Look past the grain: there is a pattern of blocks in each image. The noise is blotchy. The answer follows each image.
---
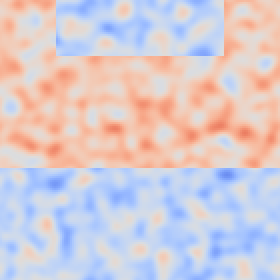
left and right mirror each other
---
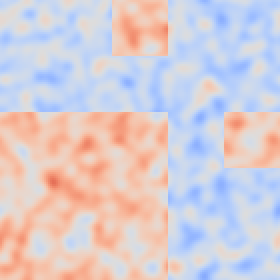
mirrored about the diagonal from the bottom left
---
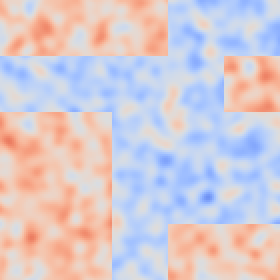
no symmetry
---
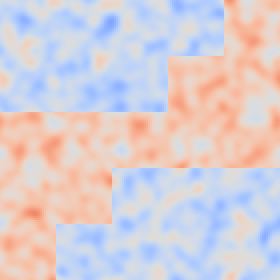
the same after a half turn
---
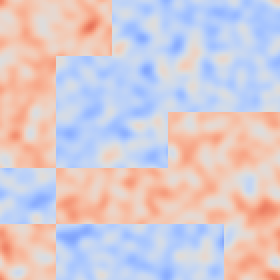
no symmetry
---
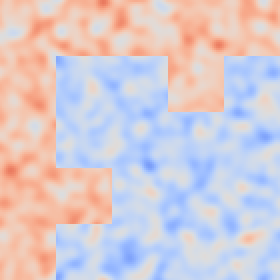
mirrored about the diagonal from the top left
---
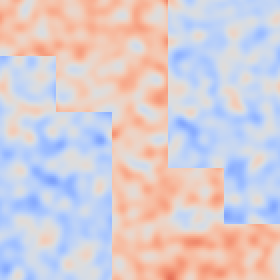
the same after a half turn
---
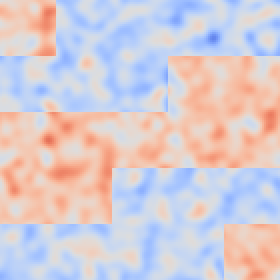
the same after a half turn
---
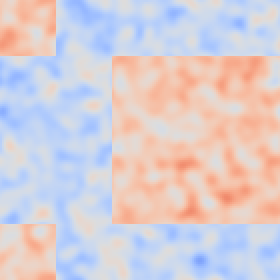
top and bottom mirror each other
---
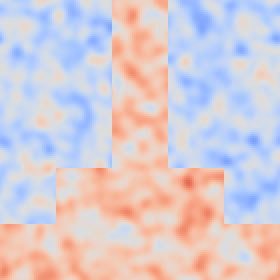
left and right mirror each other
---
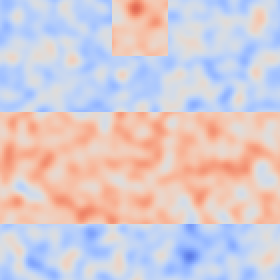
left and right mirror each other
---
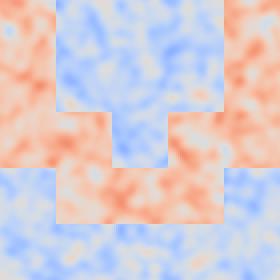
left and right mirror each other
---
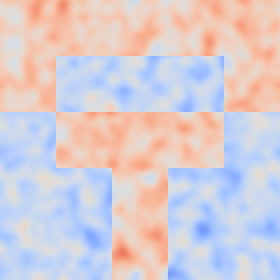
left and right mirror each other
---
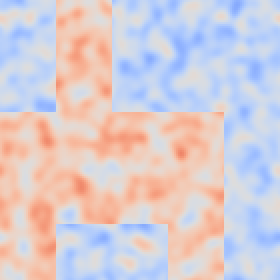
no symmetry
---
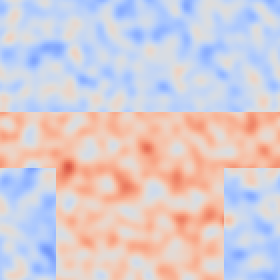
left and right mirror each other
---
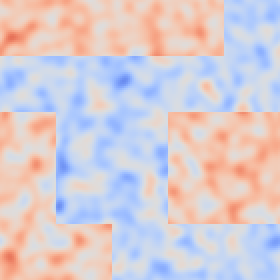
no symmetry
